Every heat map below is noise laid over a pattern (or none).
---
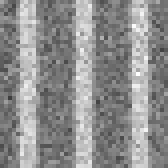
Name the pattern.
vertical stripes
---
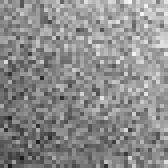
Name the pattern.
a smooth slope
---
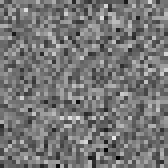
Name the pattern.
only noise
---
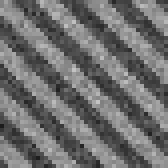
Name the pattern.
diagonal stripes
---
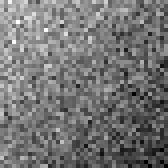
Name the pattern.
a smooth slope
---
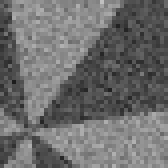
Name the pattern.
spokes from one point
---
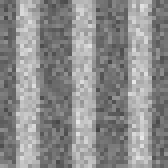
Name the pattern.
vertical stripes
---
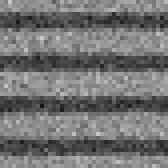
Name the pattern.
horizontal stripes
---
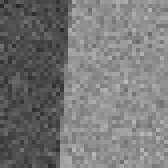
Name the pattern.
a sharp edge
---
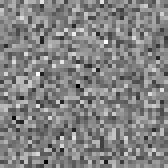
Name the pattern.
only noise
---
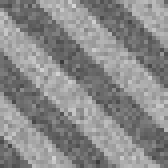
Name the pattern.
diagonal stripes
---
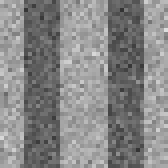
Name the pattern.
vertical stripes
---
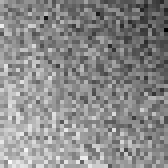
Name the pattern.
a smooth slope
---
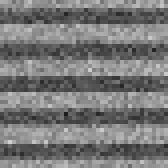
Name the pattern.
horizontal stripes
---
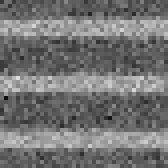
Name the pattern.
horizontal stripes
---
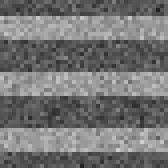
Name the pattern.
horizontal stripes
